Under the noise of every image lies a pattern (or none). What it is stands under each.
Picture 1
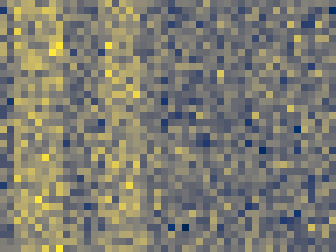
bands of columns
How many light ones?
2
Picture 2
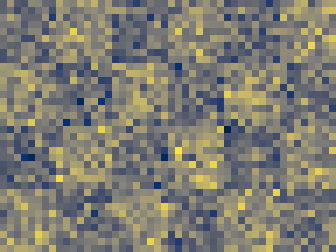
a checkerboard
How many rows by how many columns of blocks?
4 by 6
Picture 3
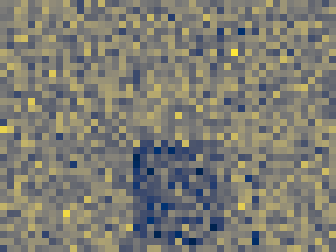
one block
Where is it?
bottom middle
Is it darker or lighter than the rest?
darker
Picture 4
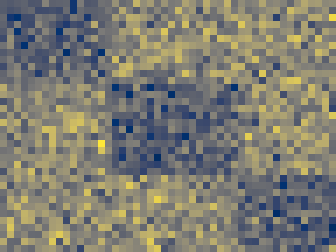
blocks along the diagonal
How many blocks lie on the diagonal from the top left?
3
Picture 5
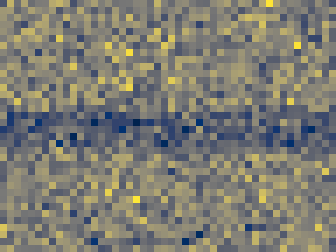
one band of rows
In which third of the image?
middle
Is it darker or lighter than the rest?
darker
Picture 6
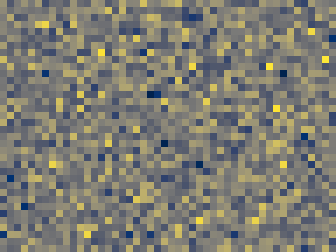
only noise
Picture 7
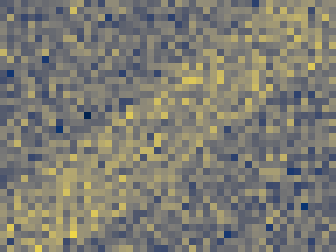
a diagonal band
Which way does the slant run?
bottom left to top right
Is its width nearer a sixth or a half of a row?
a half
